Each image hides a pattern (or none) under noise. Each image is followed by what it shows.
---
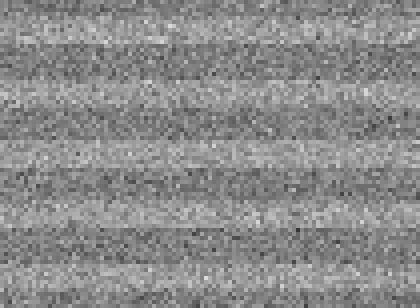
horizontal stripes
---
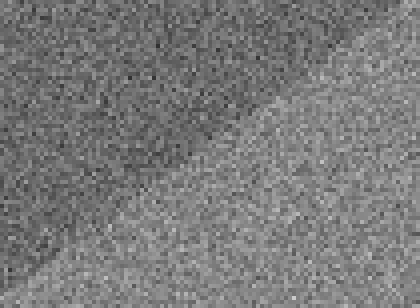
a sharp edge
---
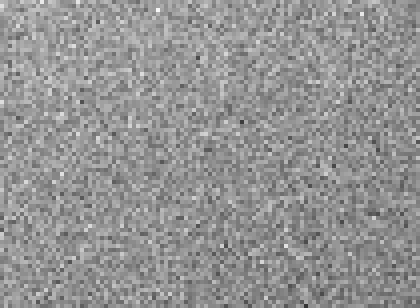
a smooth slope
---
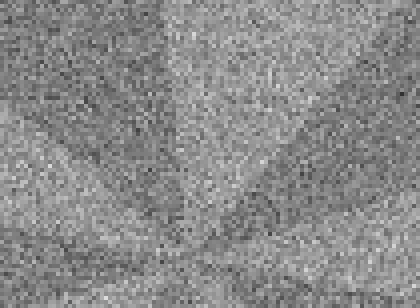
spokes from one point
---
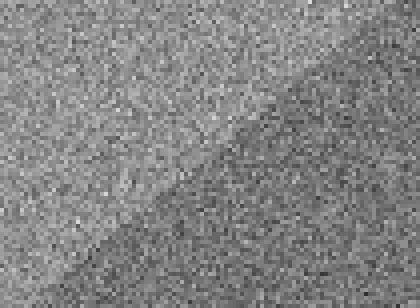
a sharp edge
